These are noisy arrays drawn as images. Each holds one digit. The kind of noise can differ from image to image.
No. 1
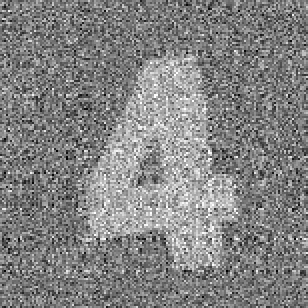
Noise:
low rank plus noise
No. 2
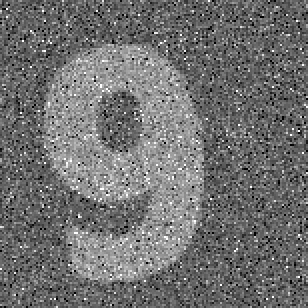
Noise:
heavy tails
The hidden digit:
9
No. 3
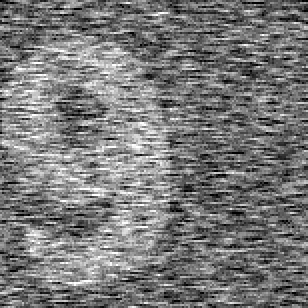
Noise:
streaked along the rows
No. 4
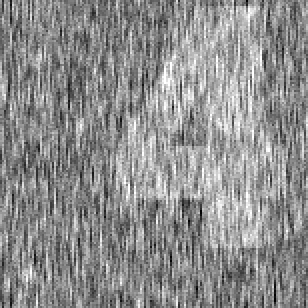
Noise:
streaked along the columns
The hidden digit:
4
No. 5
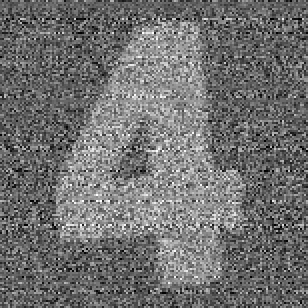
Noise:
rows of uneven size
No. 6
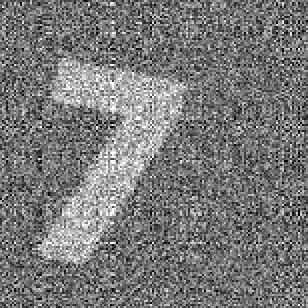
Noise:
low rank plus noise
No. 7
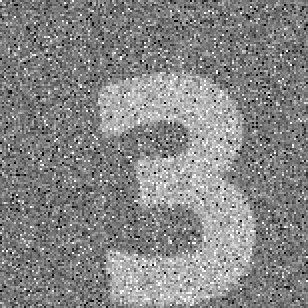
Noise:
heavy tails
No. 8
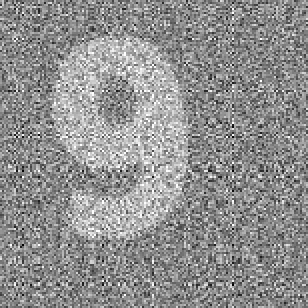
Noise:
low rank plus noise
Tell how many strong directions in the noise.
one
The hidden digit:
9
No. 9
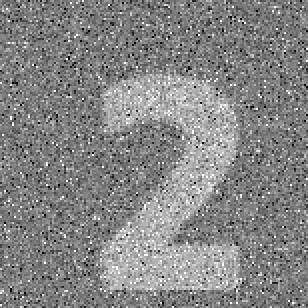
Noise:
heavy tails
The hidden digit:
2
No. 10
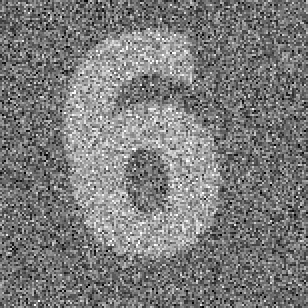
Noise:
independent entries
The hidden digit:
6
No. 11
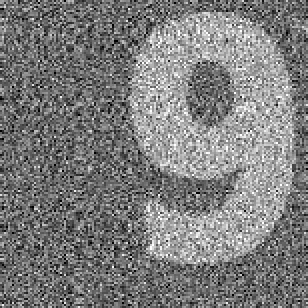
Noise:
low rank plus noise
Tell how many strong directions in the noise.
three or four
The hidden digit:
9
